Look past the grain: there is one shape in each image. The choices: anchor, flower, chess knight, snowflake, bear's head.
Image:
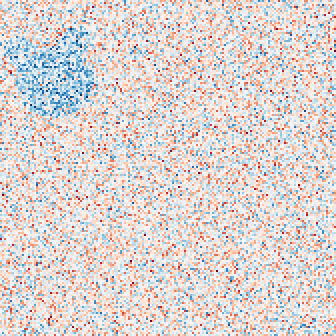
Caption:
blue bear's head, top left
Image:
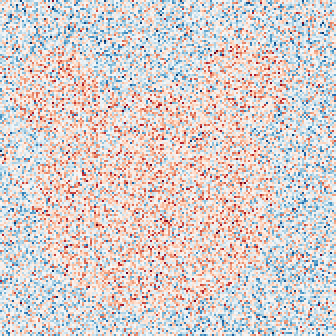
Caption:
red bear's head
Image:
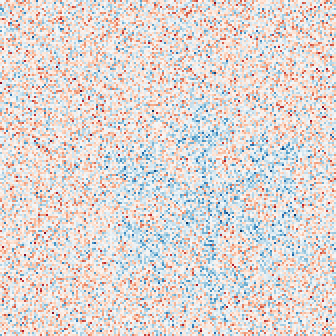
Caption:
blue snowflake
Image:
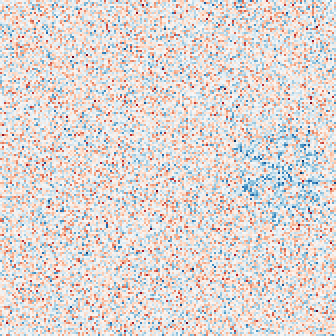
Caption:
blue snowflake, middle right
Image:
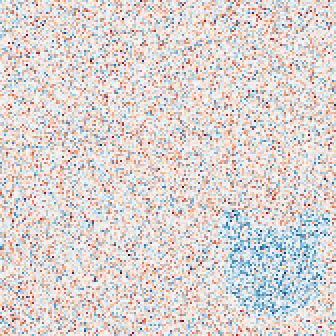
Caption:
blue bear's head, bottom right
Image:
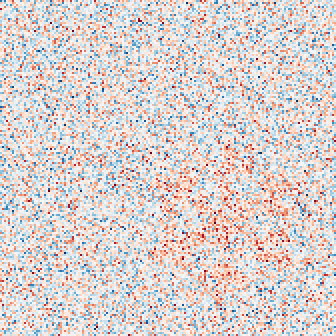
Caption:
red snowflake
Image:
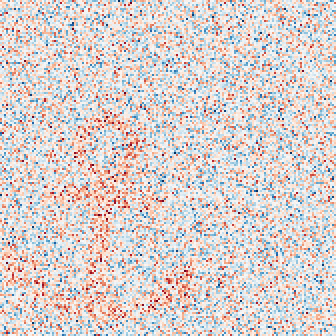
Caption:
red anchor
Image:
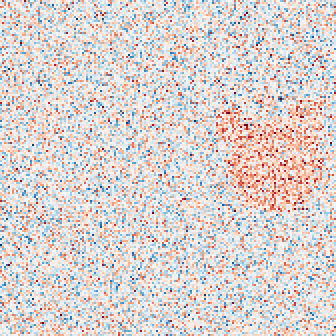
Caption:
red bear's head, middle right
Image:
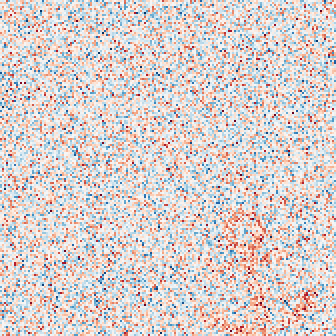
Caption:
red anchor, bottom right
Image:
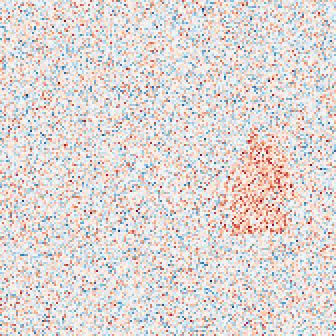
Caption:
red chess knight, middle right
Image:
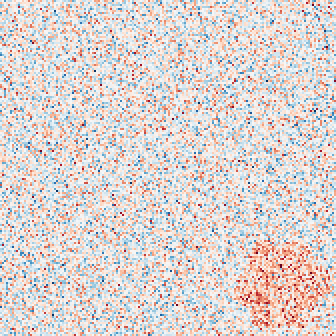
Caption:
red flower, bottom right
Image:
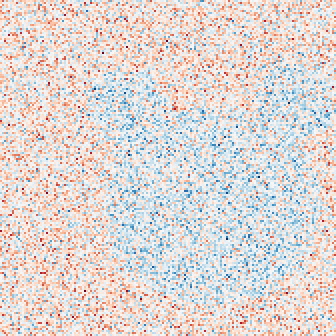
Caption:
blue bear's head
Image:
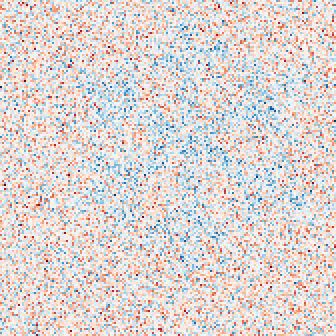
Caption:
blue snowflake
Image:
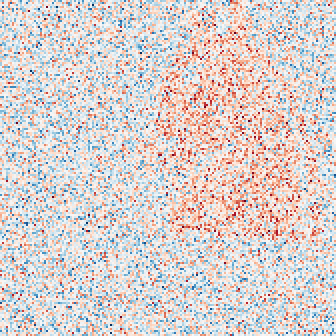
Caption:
red chess knight
